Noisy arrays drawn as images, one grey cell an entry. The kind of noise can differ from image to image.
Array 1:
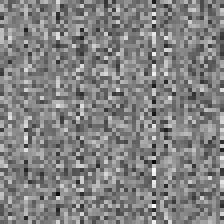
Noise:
columns of uneven size
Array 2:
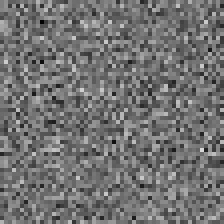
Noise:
low rank plus noise
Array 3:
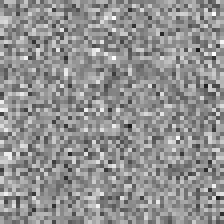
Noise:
low rank plus noise
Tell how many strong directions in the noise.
five to eight
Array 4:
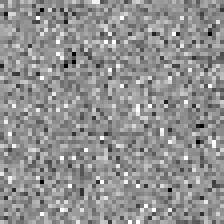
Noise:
heavy tails
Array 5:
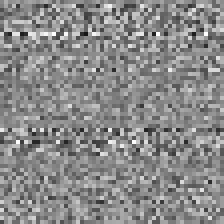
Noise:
rows of uneven size
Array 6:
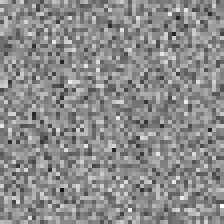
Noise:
independent entries
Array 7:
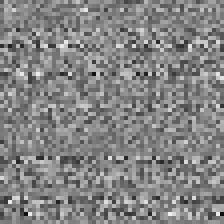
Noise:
rows of uneven size
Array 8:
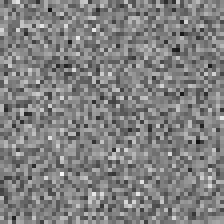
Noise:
independent entries
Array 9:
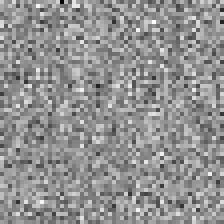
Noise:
low rank plus noise
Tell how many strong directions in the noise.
three or four
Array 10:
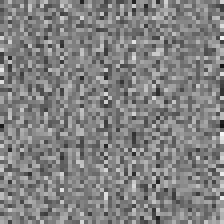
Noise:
columns of uneven size
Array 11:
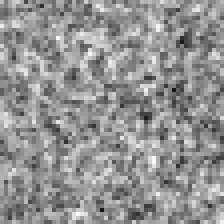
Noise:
blotchy
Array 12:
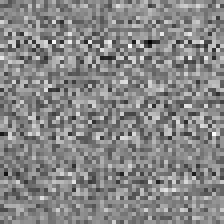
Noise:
rows of uneven size
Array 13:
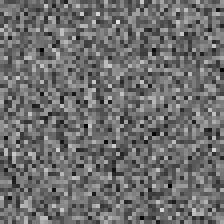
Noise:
independent entries
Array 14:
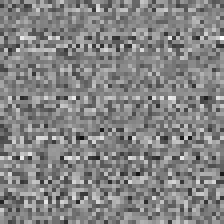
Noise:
rows of uneven size
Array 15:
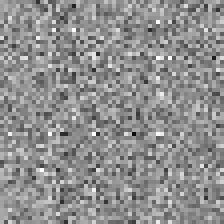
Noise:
low rank plus noise
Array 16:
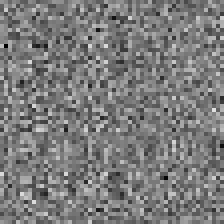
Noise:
low rank plus noise
